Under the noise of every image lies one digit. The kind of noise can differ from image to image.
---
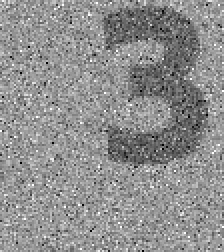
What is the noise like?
heavy tails
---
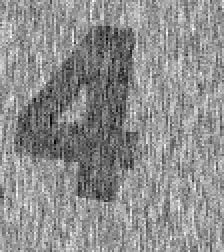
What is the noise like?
streaked along the columns
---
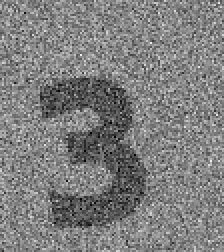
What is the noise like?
independent entries
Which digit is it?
3
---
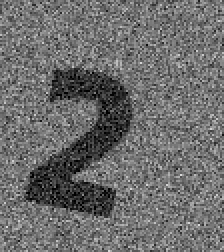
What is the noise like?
independent entries
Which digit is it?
2
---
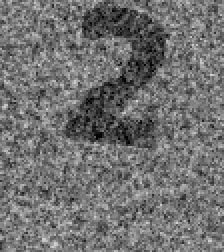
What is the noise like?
blotchy
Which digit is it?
2
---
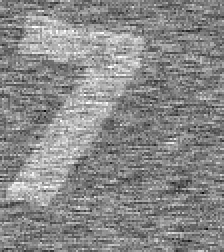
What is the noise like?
streaked along the rows
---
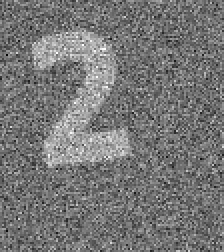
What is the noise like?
low rank plus noise
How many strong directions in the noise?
one
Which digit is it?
2
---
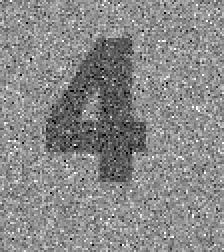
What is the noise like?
heavy tails
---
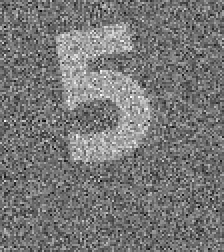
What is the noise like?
low rank plus noise
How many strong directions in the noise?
one
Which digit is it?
5
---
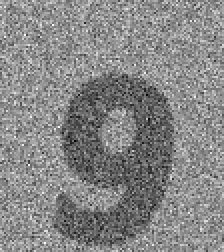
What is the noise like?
independent entries
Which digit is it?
9
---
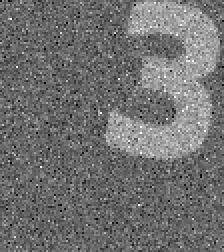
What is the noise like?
heavy tails
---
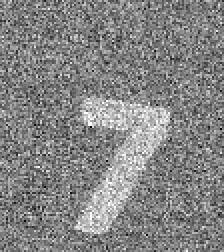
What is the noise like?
low rank plus noise
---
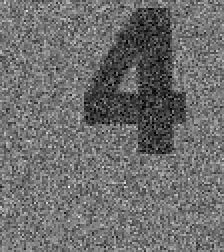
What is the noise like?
independent entries
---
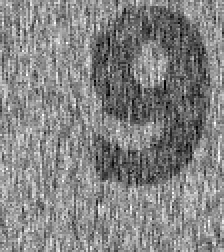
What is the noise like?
streaked along the columns
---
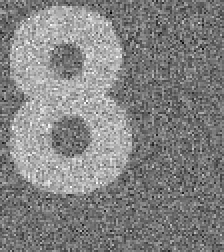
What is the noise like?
low rank plus noise
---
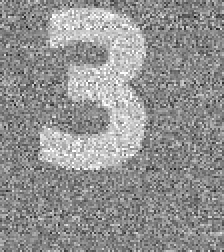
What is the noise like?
rows of uneven size
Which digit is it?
3
